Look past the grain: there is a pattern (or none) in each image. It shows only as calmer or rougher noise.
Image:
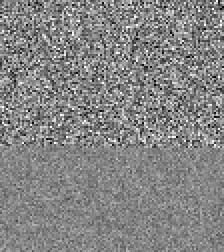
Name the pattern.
a sharp edge
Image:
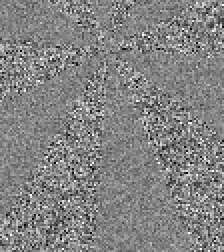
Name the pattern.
spokes from one point
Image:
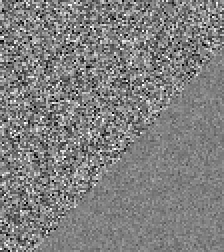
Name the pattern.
a sharp edge
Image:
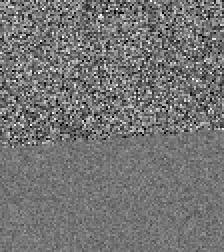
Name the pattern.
a sharp edge
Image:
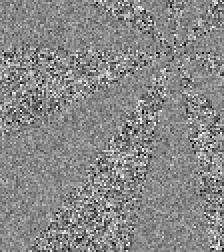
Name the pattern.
spokes from one point
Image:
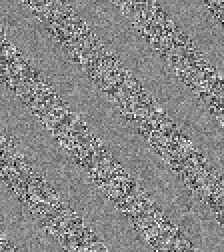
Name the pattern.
diagonal stripes
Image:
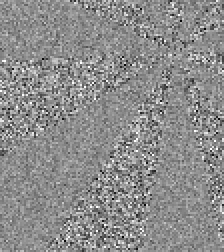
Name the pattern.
spokes from one point
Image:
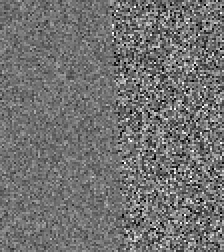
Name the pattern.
a sharp edge
